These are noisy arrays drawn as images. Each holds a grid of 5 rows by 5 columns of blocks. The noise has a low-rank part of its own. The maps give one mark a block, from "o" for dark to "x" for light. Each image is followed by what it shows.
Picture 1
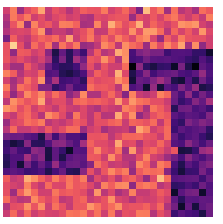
xxxxx
xoxoo
xxxxo
ooxxo
xxxxo
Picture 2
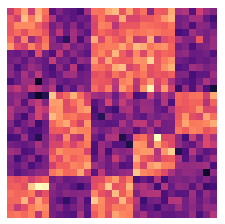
xoxxo
ooxxo
oxoox
oxoxo
xoxoo
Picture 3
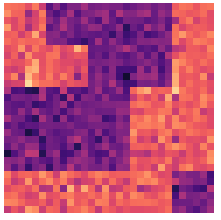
xooox
xxoox
oooxx
oooxx
xxxxo
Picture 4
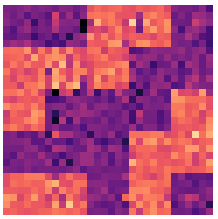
ooxxo
xxxoo
xooox
oooxx
xxoxo
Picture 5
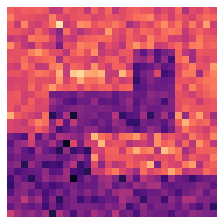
xxxxx
xxxox
xooox
ooxxx
ooooo
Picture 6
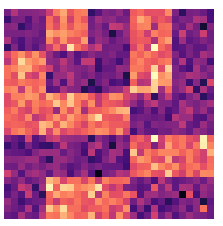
oxoxo
xooxo
xxxoo
oooxx
oxxoo
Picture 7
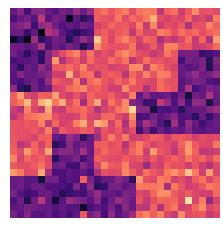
ooxxx
oxxxo
xxxoo
xoxxx
oooxx
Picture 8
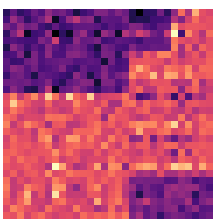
oooox
oooxx
xxxxx
xxxxx
xxxoo
